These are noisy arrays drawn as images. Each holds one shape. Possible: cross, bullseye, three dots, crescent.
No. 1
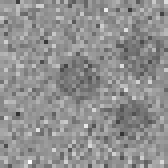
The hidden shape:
three dots
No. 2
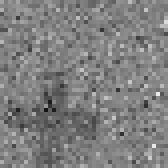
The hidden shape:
cross
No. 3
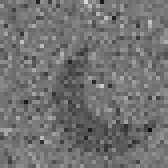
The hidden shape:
crescent
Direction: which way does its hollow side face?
up and right
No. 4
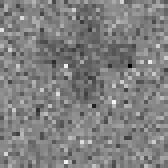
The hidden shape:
cross
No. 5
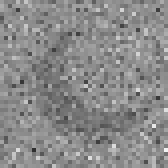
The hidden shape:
crescent
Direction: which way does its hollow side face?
up and right
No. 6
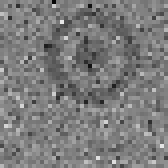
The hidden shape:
bullseye
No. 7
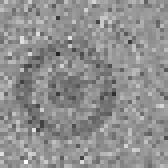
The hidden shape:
bullseye
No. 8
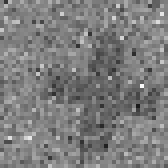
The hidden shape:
cross
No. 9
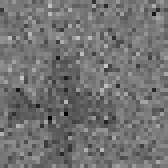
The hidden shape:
cross
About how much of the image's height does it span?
two thirds
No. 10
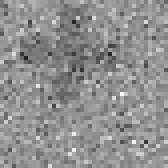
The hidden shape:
cross
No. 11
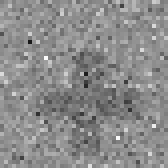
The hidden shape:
cross
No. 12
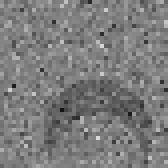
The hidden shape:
crescent
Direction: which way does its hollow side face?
down
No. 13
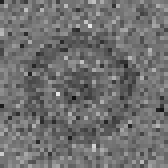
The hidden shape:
bullseye
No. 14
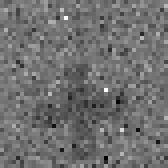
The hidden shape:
cross
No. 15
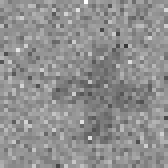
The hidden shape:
cross
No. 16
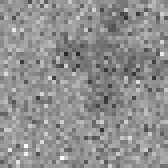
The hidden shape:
cross
